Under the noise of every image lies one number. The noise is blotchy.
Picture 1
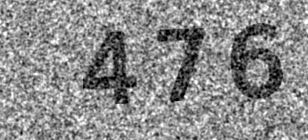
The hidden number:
476
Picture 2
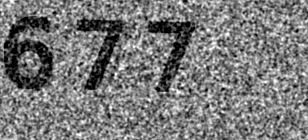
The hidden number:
677
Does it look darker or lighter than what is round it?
darker
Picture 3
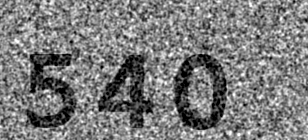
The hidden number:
540
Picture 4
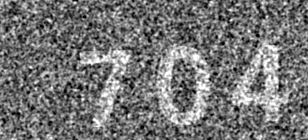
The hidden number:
704
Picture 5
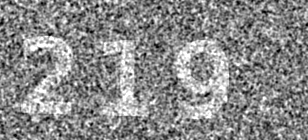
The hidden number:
219
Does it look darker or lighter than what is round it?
lighter
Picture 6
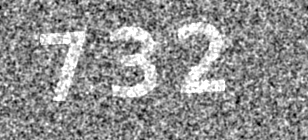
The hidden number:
732
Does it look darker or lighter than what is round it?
lighter
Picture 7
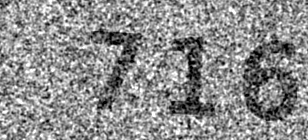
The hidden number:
716
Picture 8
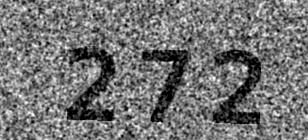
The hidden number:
272
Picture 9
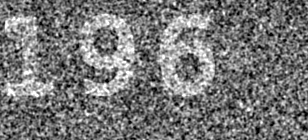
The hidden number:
196
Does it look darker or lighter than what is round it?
lighter
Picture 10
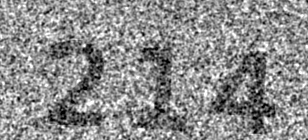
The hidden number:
214
